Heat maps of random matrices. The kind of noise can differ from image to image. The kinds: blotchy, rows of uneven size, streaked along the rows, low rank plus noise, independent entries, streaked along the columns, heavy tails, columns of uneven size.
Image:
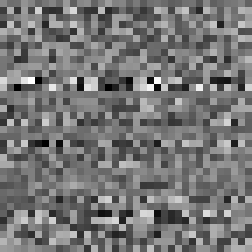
rows of uneven size
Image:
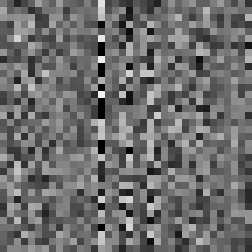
columns of uneven size
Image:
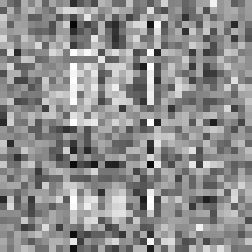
low rank plus noise
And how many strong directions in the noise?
one
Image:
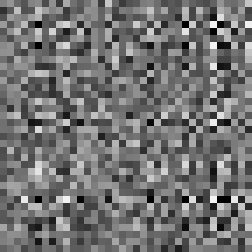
low rank plus noise
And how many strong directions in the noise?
one
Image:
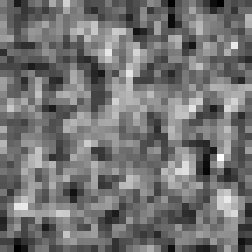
blotchy
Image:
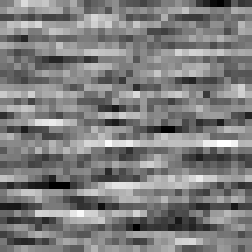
streaked along the rows
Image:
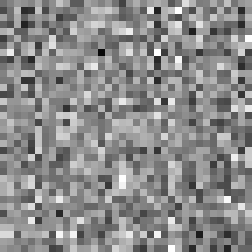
low rank plus noise
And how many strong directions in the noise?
three or four
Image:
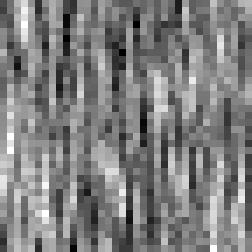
streaked along the columns
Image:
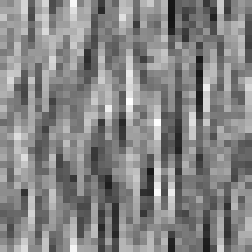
streaked along the columns
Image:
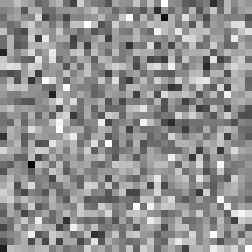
independent entries
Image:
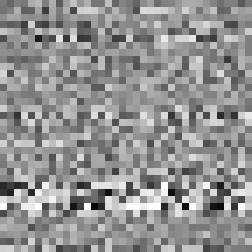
rows of uneven size
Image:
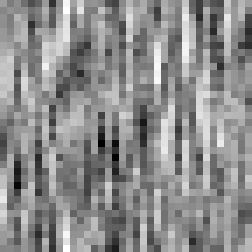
streaked along the columns
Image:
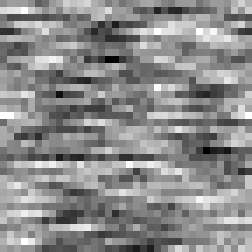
streaked along the rows
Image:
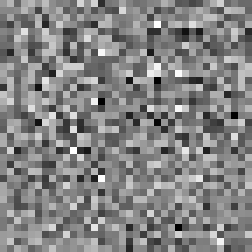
low rank plus noise
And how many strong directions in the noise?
three or four
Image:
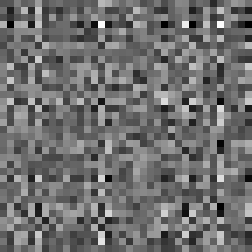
low rank plus noise
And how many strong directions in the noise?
one
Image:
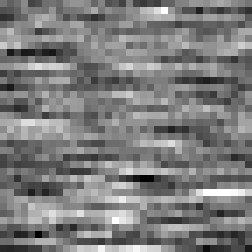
streaked along the rows
